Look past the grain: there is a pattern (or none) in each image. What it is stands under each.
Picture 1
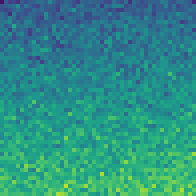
a smooth slope
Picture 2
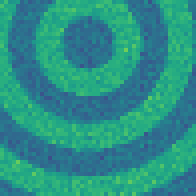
rings round one point
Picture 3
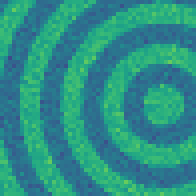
rings round one point
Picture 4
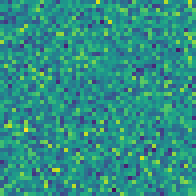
only noise
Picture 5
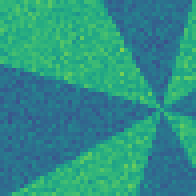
spokes from one point
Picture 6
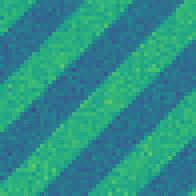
diagonal stripes
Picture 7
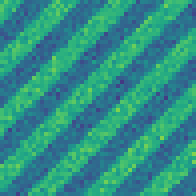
diagonal stripes
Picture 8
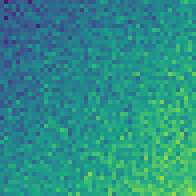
a smooth slope
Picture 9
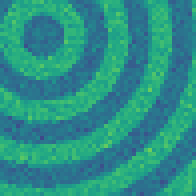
rings round one point
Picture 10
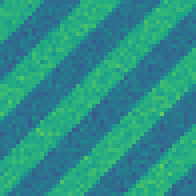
diagonal stripes
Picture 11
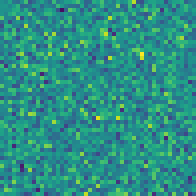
only noise
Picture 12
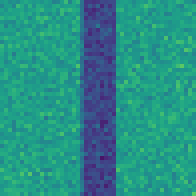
one vertical stripe
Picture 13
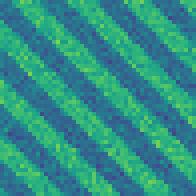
diagonal stripes
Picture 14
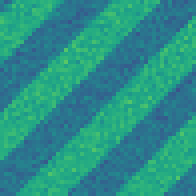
diagonal stripes
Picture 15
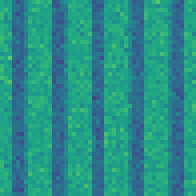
vertical stripes
